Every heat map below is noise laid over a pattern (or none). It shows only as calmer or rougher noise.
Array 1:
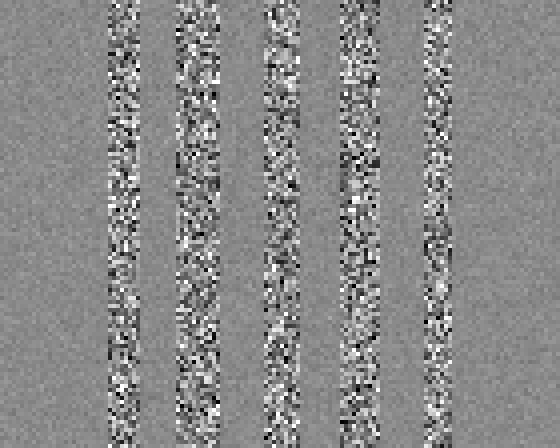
bands of columns
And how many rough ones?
5
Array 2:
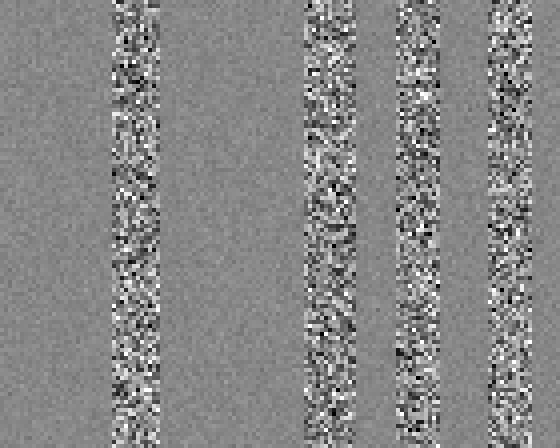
bands of columns
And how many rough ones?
4
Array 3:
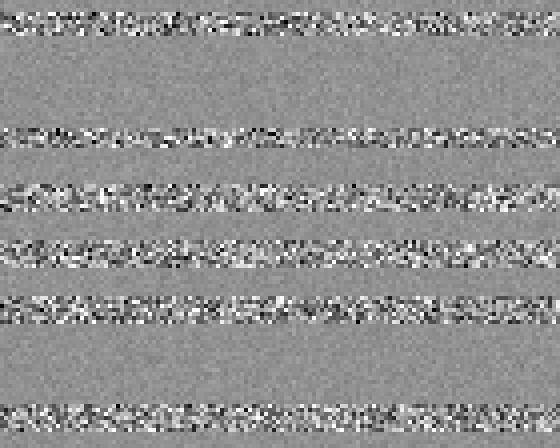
bands of rows
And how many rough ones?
6
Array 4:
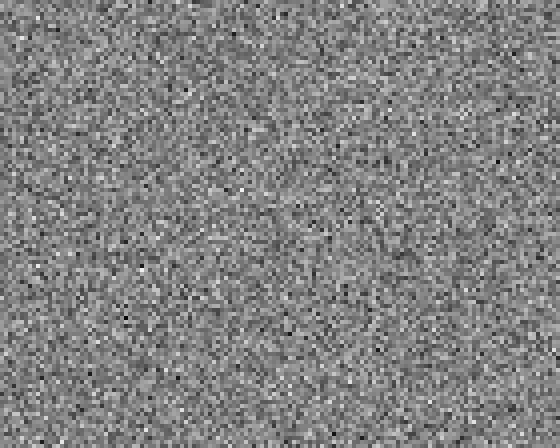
only noise
